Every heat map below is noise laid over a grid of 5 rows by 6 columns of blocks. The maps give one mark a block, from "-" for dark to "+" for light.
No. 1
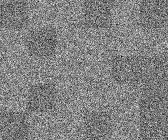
-++-+-
+-++++
++++--
+-+++-
-++-+-
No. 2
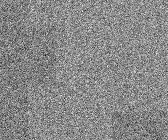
-+++++
--++++
--++++
-+++++
-+++--
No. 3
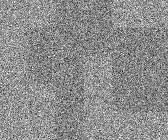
++--++
+-----
+--+--
++-+--
++-+++
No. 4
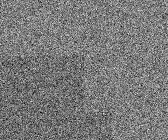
++++++
++++++
---+++
---+++
----++
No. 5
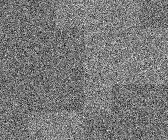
--+++-
---+++
---+++
---+--
-++---
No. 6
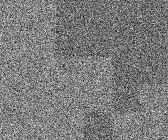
++----
++----
++++--
++++-+
+++-++
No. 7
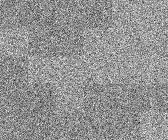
----++
+--+++
-+++++
--+---
-----+
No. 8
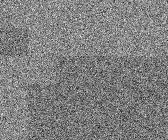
++++++
-+++++
++----
+-----
+-----
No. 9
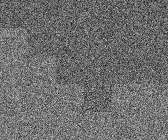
------
+-----
++----
+++-++
++++++
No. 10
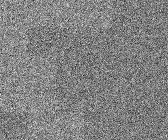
++++--
+-----
++----
++----
-++---
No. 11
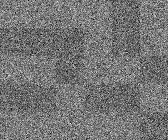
++++-+
---+-+
++-++-
--+--+
+++++-
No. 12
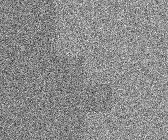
--++++
--++++
---+++
----++
---+++
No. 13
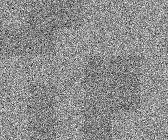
+--+++
--++++
+++--+
+-+--+
+-+-++
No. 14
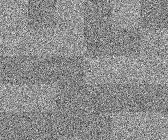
+-+-+-
+++--+
---+++
++----
----++
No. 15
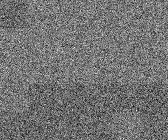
-+++++
++++++
++++++
+-----
----+-
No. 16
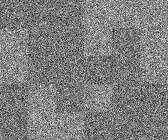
---+++
+--+-+
+----+
-+-+--
-++---
